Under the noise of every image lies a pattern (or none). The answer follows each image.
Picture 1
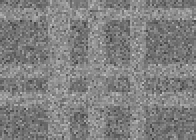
bands of rows crossing bands of columns
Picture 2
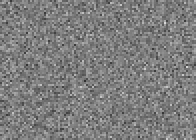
only noise
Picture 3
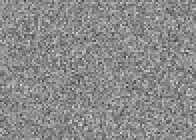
only noise
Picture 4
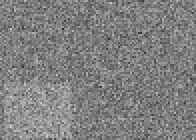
one block
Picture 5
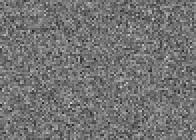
only noise
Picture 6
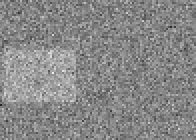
one block
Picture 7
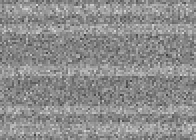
bands of rows
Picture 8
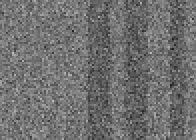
bands of columns
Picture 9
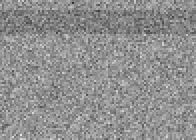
one band of rows
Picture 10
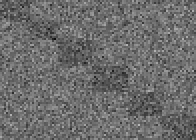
blocks along the diagonal
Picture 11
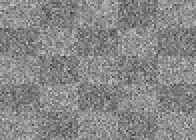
a checkerboard
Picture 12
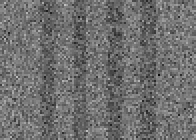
bands of columns
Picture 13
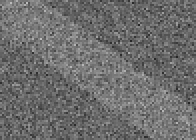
a diagonal band
